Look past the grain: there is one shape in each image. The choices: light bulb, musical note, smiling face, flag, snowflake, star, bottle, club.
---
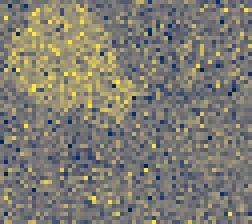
light bulb
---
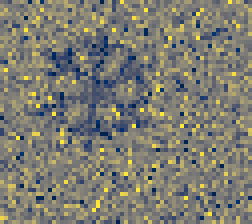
snowflake
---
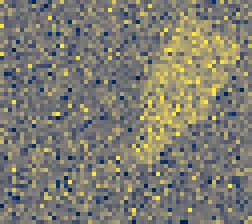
bottle
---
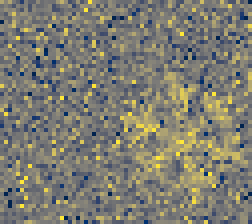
snowflake
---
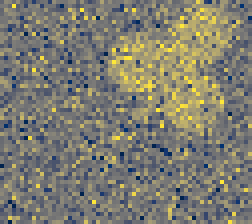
club
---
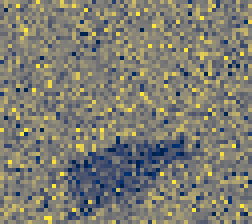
bottle
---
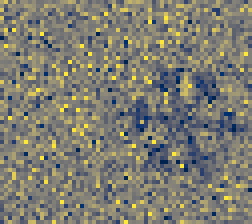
snowflake
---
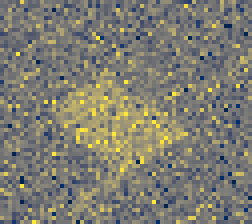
flag
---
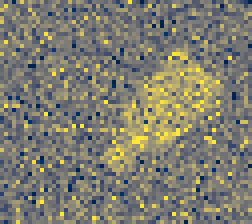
bottle
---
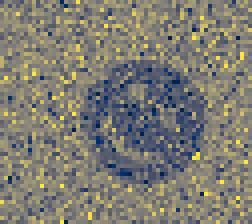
smiling face
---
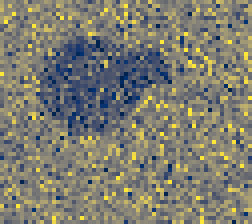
light bulb
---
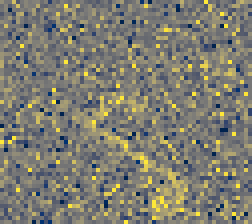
musical note
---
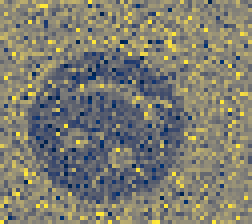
smiling face
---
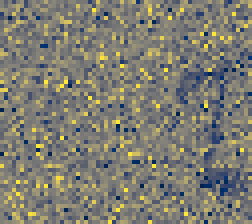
musical note
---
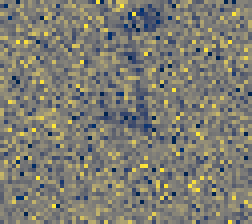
musical note
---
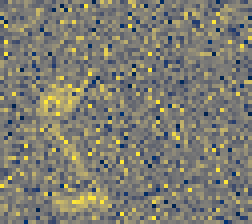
musical note
